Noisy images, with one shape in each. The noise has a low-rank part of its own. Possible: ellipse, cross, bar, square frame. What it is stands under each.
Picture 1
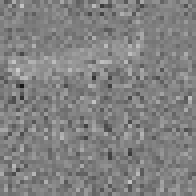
bar
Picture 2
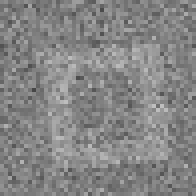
square frame
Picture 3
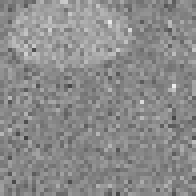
ellipse
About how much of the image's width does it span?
two thirds
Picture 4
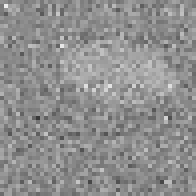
ellipse
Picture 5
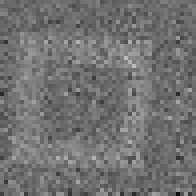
square frame
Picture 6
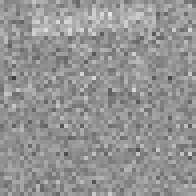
bar
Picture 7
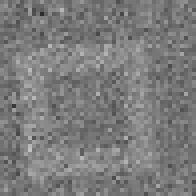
square frame
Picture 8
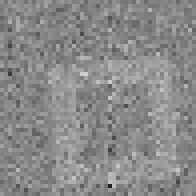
square frame
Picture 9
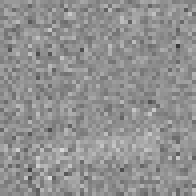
bar
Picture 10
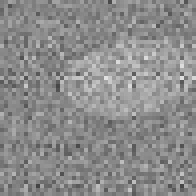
ellipse
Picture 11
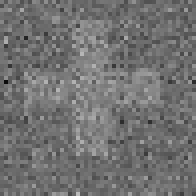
cross
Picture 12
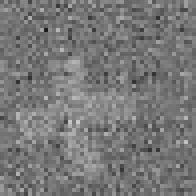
cross
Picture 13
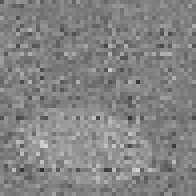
ellipse
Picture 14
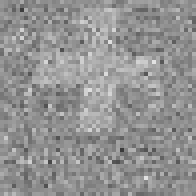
cross
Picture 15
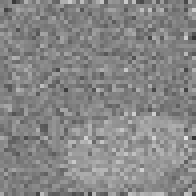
ellipse
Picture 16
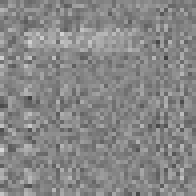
bar
